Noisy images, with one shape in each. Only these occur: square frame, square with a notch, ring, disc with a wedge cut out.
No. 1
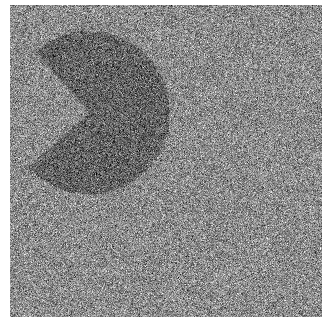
dark disc with a wedge cut out
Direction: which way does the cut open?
left
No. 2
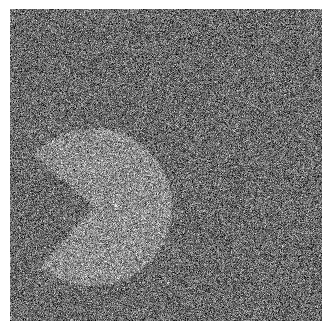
light disc with a wedge cut out
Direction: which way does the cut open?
left
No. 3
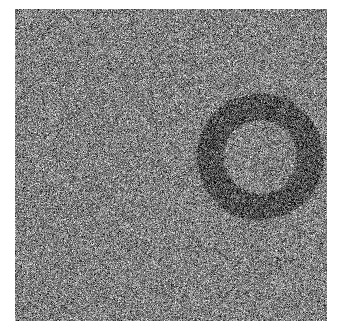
dark ring, middle right
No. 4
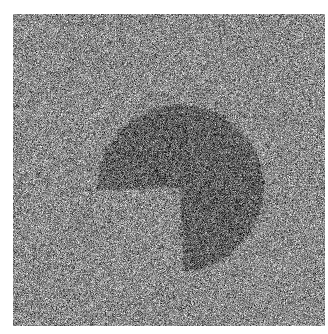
dark disc with a wedge cut out
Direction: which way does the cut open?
down and left
